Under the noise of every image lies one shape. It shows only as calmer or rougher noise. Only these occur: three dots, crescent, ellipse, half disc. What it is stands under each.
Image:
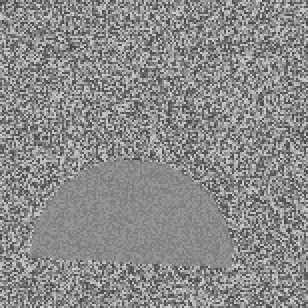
calm half disc
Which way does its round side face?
up
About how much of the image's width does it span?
two thirds
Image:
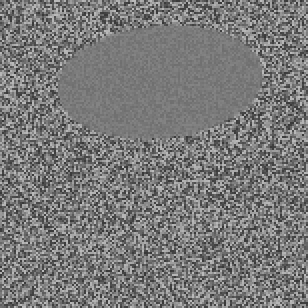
calm ellipse
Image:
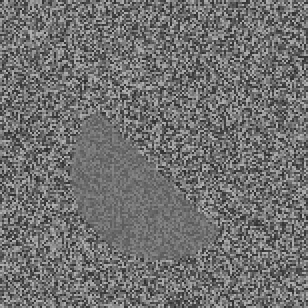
calm half disc
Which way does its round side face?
down and left
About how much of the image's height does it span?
half
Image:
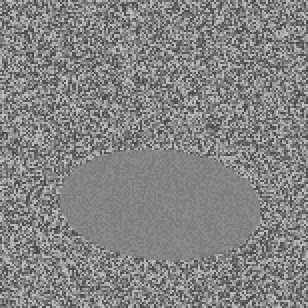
calm ellipse
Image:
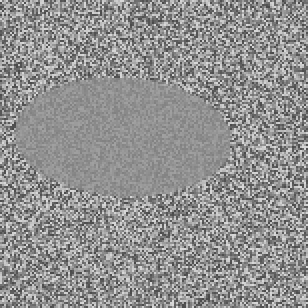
calm ellipse
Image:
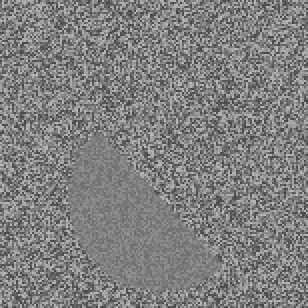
calm half disc
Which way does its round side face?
down and left
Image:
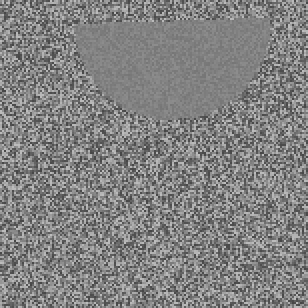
calm half disc
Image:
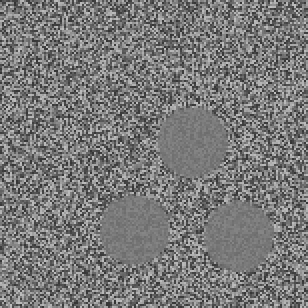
calm three dots
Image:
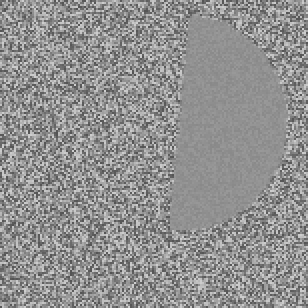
calm half disc
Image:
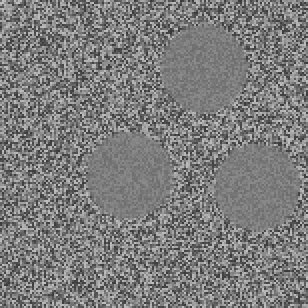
calm three dots
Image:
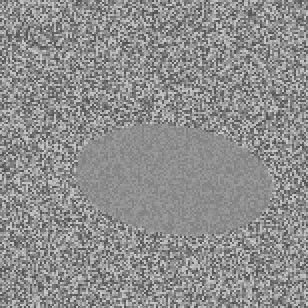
calm ellipse
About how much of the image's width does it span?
two thirds
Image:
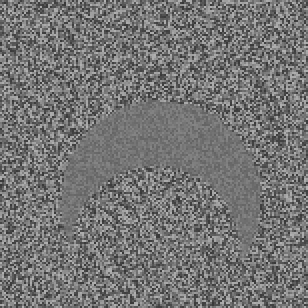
calm crescent
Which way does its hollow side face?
down
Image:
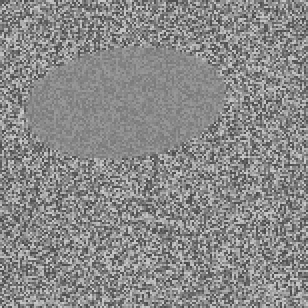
calm ellipse
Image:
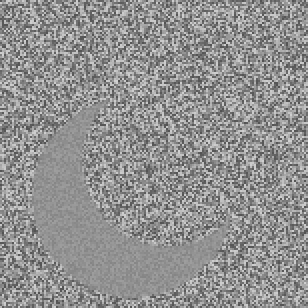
calm crescent
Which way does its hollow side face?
up and right
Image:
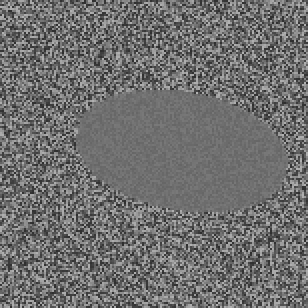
calm ellipse
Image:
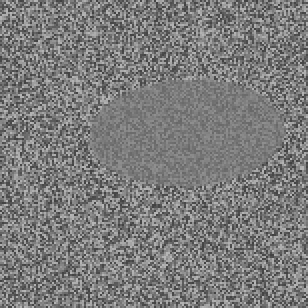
calm ellipse
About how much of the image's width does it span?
two thirds
